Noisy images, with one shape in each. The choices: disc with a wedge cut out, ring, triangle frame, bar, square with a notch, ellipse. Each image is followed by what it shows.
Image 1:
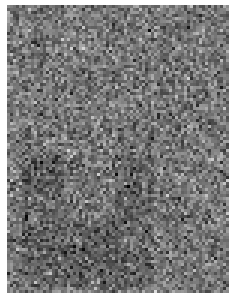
square with a notch
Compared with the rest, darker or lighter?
darker
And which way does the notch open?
up
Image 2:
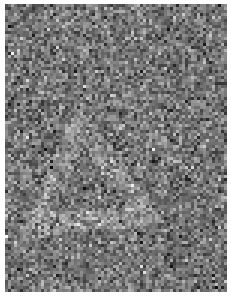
triangle frame
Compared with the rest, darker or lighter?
lighter
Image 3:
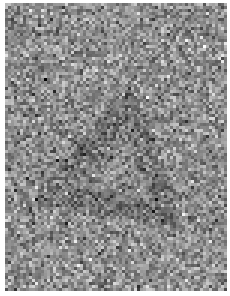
triangle frame
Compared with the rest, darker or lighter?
darker
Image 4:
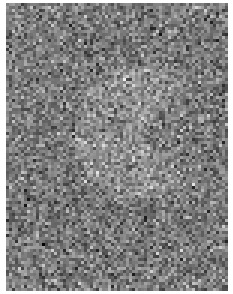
disc with a wedge cut out
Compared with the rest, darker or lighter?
lighter
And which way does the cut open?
right
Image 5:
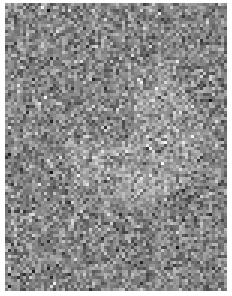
disc with a wedge cut out
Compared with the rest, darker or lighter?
lighter
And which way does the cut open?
up and left
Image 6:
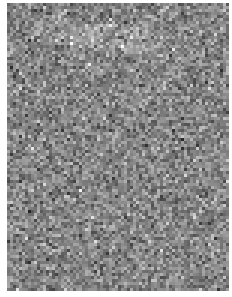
bar
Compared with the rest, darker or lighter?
lighter
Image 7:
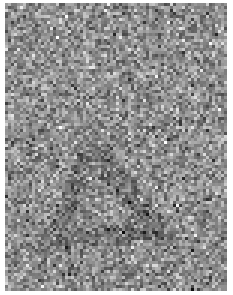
triangle frame
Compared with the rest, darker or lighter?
darker
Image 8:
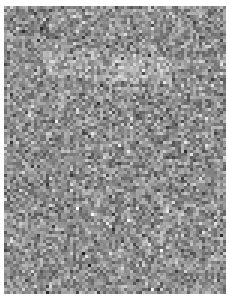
bar
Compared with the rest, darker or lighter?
lighter
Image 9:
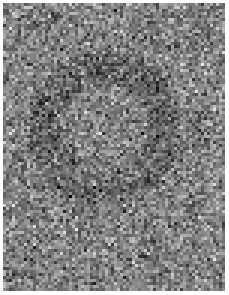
ring
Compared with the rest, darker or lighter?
darker
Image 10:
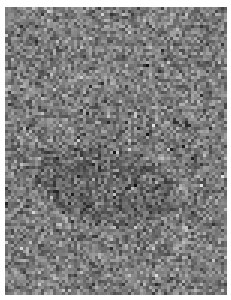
ellipse
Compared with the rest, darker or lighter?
darker
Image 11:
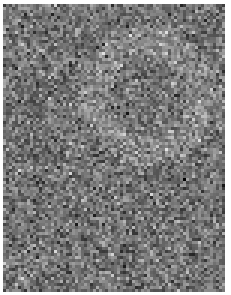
ring
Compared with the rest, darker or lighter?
lighter
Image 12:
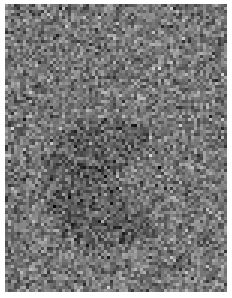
disc with a wedge cut out
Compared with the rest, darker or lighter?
darker
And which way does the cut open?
right
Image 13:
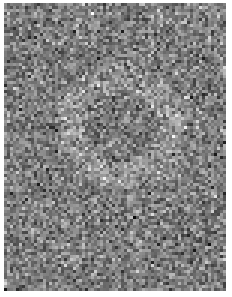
ring
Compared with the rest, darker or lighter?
lighter
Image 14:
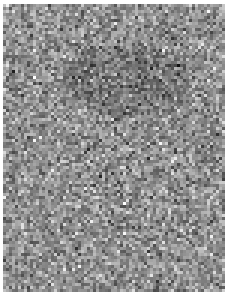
ellipse
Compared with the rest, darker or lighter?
darker
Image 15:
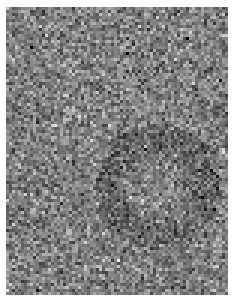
ring
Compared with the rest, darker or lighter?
darker
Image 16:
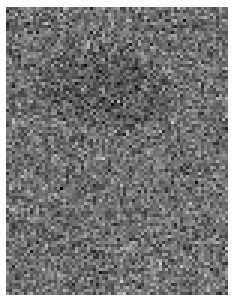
ellipse
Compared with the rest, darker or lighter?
darker
